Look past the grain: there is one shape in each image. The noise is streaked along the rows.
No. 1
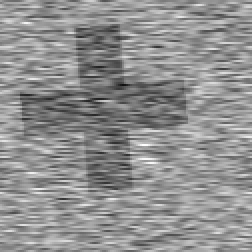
cross
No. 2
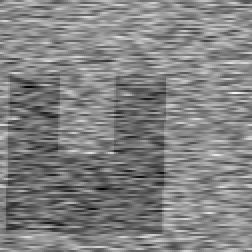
square with a notch
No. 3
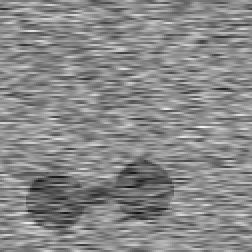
dumbbell
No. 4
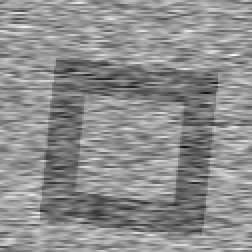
square frame
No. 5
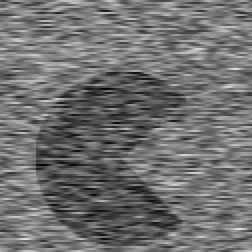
disc with a wedge cut out
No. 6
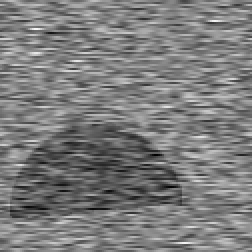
half disc
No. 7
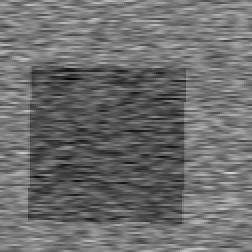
square
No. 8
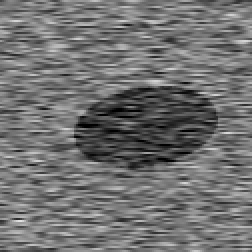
ellipse
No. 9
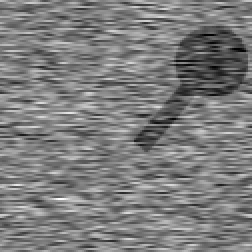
lollipop
